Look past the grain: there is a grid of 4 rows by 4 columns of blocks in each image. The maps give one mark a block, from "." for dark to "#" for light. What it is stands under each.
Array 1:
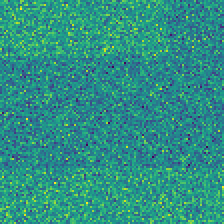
# # # .
. . . .
. . . .
# # # #
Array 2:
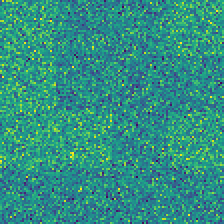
# . . #
# . . .
# # . #
. . . .
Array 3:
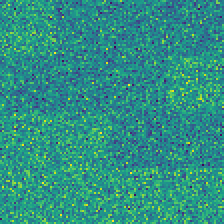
# . . .
. . . #
# # . .
# # # #
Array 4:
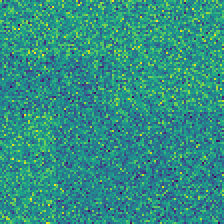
# # # #
. . # #
# . . .
# . . .
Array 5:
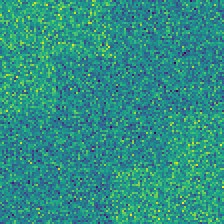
# # . .
# . . .
. . . #
. . # #
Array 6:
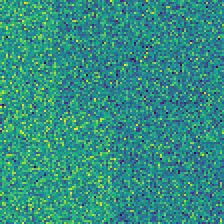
# . . .
# . . .
# # . .
# # . .
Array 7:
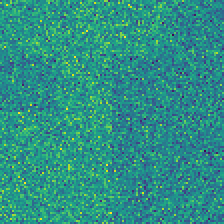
# # # .
. # . .
# # . .
# # . .
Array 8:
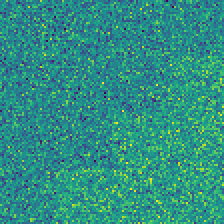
. . . .
. . . #
. . # #
. # # #
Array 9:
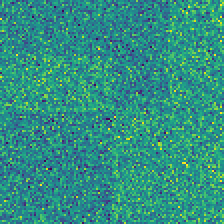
. . . #
# # . #
. . # #
. . # #
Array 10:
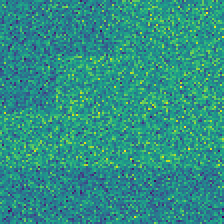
. . # #
. # # #
# # # #
. . . .
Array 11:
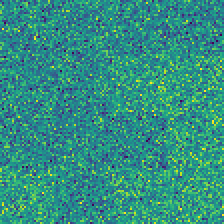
. . . .
. . # #
. . . #
# . # #
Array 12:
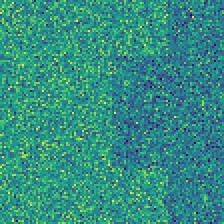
# # # .
# # . .
# # . .
# # # .
